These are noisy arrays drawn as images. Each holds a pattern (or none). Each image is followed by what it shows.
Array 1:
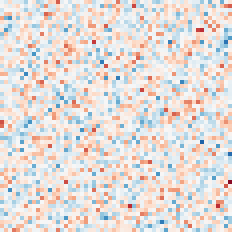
diagonal stripes
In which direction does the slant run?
bottom left to top right
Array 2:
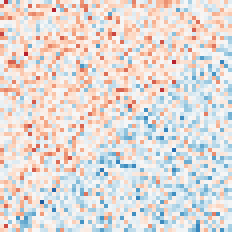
a sharp edge
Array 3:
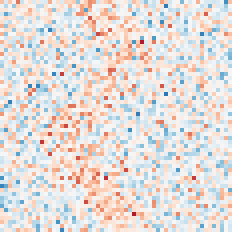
a wavy band
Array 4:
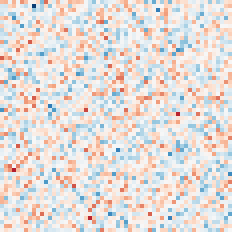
diagonal stripes
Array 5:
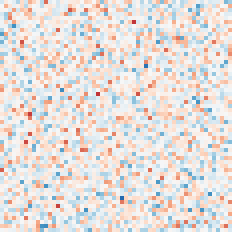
only noise
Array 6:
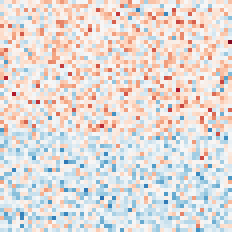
a sharp edge
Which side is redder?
top
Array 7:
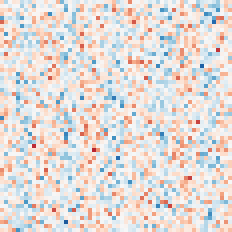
vertical stripes
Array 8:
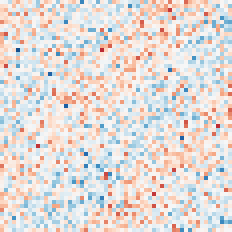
diagonal stripes
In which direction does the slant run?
bottom left to top right
